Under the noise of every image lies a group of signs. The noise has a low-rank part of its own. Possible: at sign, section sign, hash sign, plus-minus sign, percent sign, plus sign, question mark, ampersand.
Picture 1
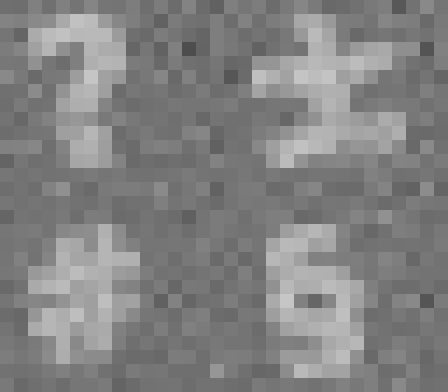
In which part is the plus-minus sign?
top right
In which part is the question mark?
top left
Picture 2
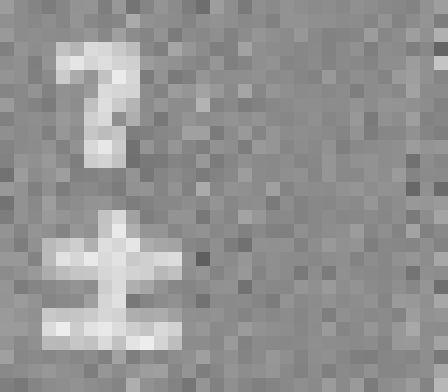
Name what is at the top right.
nothing
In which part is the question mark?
top left
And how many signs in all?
2
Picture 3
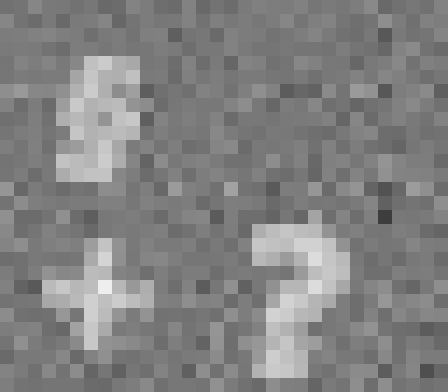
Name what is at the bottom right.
question mark
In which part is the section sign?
top left
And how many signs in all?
3
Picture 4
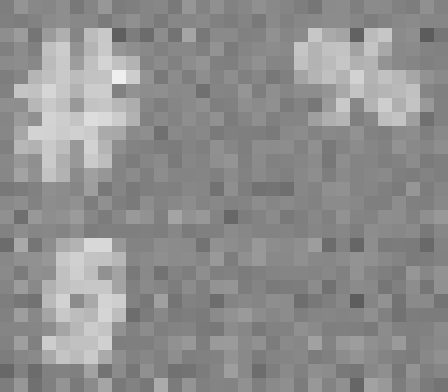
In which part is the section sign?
bottom left
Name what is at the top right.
percent sign
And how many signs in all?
3
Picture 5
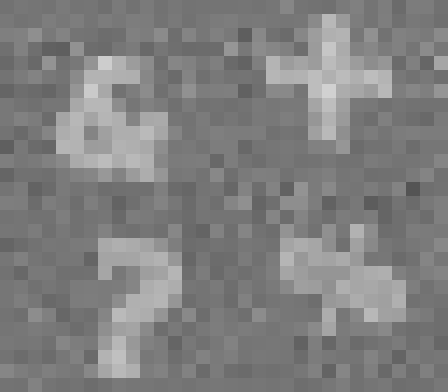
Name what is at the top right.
plus sign
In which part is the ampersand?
top left
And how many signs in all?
4
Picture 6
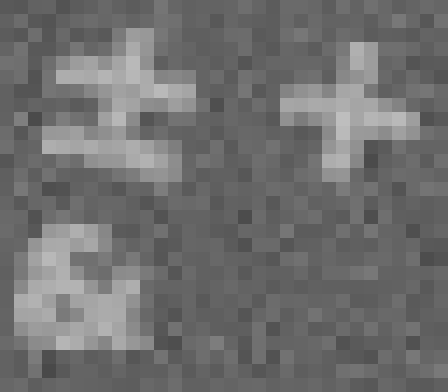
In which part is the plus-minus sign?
top left
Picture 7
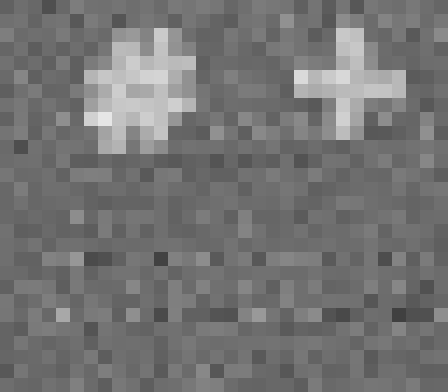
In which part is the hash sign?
top left
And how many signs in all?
2
